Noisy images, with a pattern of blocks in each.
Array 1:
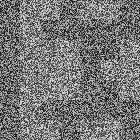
top and bottom mirror each other
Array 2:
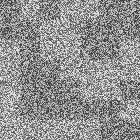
mirrored about the diagonal from the bottom left
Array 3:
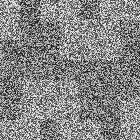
the same after a half turn
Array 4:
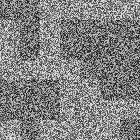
no symmetry
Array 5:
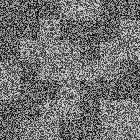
mirrored about the diagonal from the top left
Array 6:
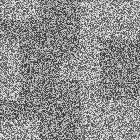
top and bottom mirror each other
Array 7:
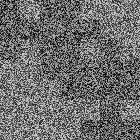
mirrored about the diagonal from the bottom left
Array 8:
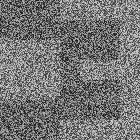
top and bottom mirror each other
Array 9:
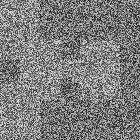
top and bottom mirror each other
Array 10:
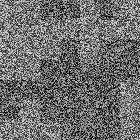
no symmetry
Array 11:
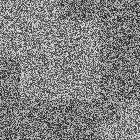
mirrored about the diagonal from the top left
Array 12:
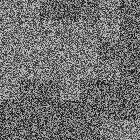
no symmetry
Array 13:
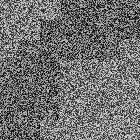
mirrored about the diagonal from the top left
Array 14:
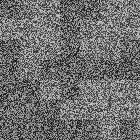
mirrored about the diagonal from the bottom left
